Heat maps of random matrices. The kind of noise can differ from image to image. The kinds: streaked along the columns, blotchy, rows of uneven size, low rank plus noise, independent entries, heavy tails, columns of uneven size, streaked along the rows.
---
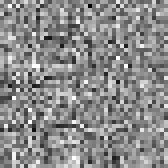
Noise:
low rank plus noise
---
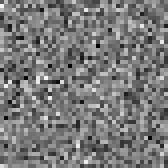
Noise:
independent entries
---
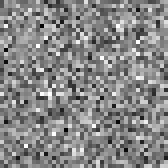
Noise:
independent entries
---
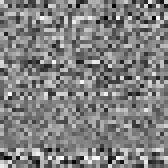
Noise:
rows of uneven size
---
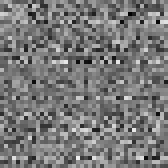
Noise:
rows of uneven size
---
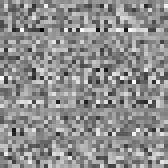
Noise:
rows of uneven size
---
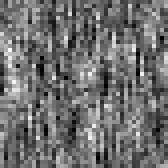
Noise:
streaked along the columns
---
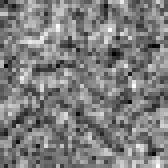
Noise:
blotchy
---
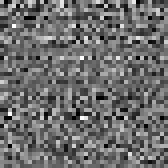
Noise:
rows of uneven size
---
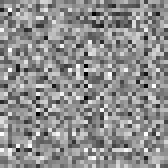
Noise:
low rank plus noise
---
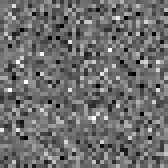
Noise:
heavy tails
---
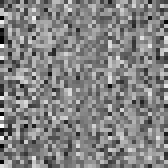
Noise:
columns of uneven size
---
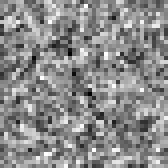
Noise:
blotchy
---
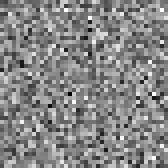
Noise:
independent entries
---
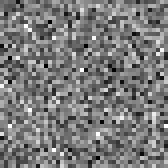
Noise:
independent entries
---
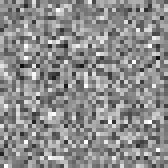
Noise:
low rank plus noise
